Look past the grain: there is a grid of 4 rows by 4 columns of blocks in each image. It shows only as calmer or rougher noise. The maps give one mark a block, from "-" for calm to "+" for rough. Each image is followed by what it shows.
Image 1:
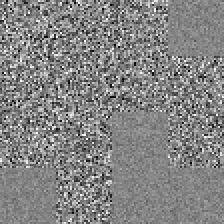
+ + + -
+ + + +
+ + - +
- + - -
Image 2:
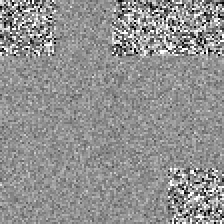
+ - + +
- - - -
- - - -
- - - +
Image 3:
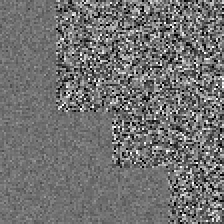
- + + +
- + + +
- - + +
- - - +
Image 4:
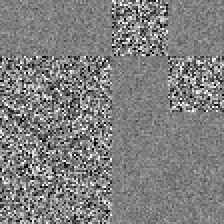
- - + -
+ + - +
+ + - -
+ + - -
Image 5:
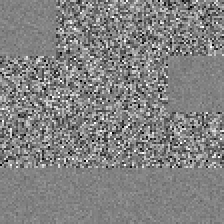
- + + +
+ + + -
+ + + +
- - - -
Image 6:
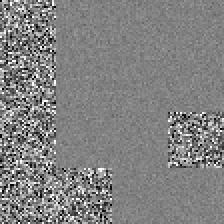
+ - - -
+ - - -
+ - - +
+ + - -
